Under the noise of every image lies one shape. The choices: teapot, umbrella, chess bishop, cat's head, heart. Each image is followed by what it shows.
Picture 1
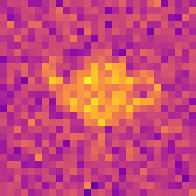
teapot
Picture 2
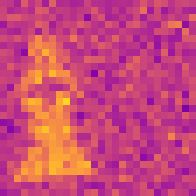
chess bishop
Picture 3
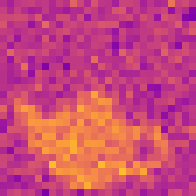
teapot
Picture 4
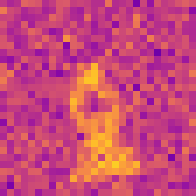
chess bishop
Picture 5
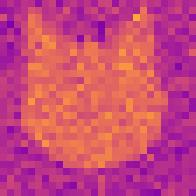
cat's head
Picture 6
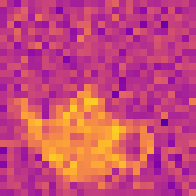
teapot
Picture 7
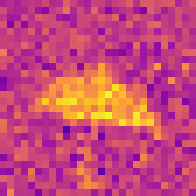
umbrella
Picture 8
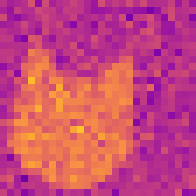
cat's head
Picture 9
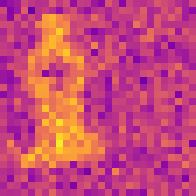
chess bishop
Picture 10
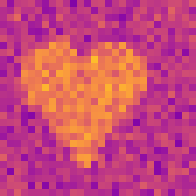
heart
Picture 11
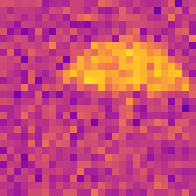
umbrella
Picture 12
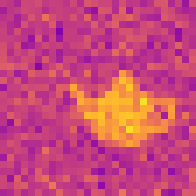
teapot
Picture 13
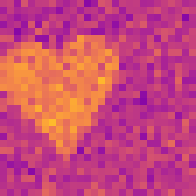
heart
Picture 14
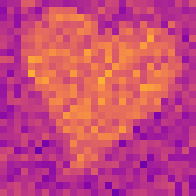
heart
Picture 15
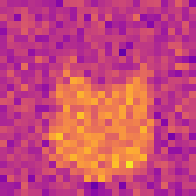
cat's head
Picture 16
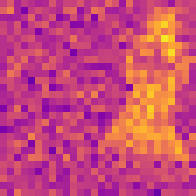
chess bishop
